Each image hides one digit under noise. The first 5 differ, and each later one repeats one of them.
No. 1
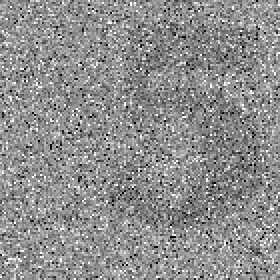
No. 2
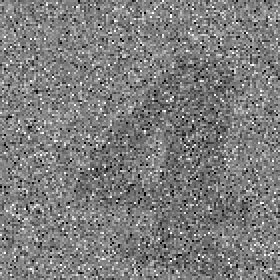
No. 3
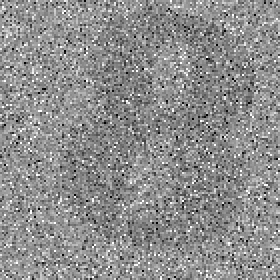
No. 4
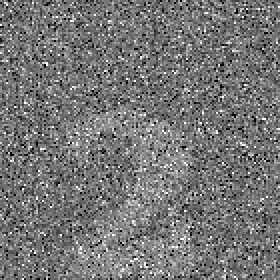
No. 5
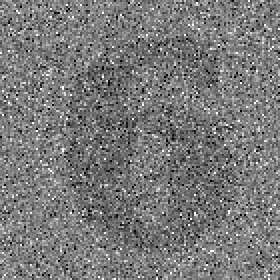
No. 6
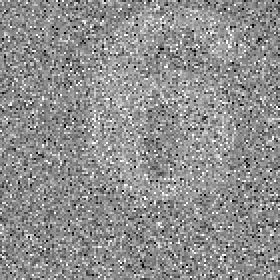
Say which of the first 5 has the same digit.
5
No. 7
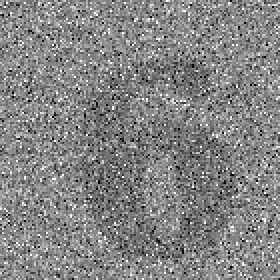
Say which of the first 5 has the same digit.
5
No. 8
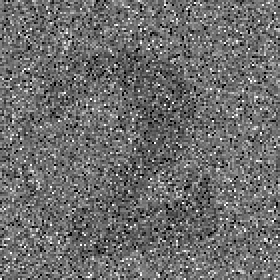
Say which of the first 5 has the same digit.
4
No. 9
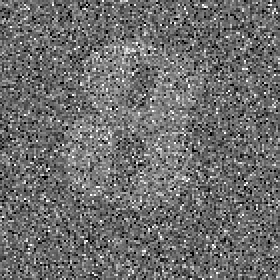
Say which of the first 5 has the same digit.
3
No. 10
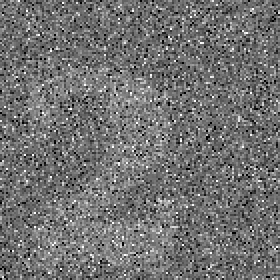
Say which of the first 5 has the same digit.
4
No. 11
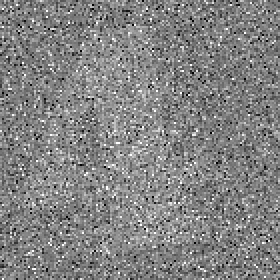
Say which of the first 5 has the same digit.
2
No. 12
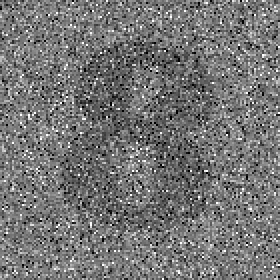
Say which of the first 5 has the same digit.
3
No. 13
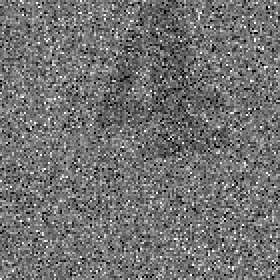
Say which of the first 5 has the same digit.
2
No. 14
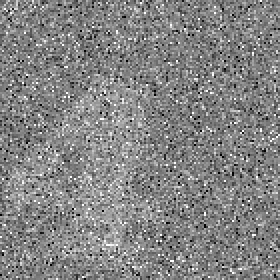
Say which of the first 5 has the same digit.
2
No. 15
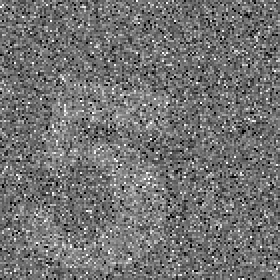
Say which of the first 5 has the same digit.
1
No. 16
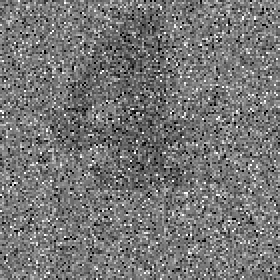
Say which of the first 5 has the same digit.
2
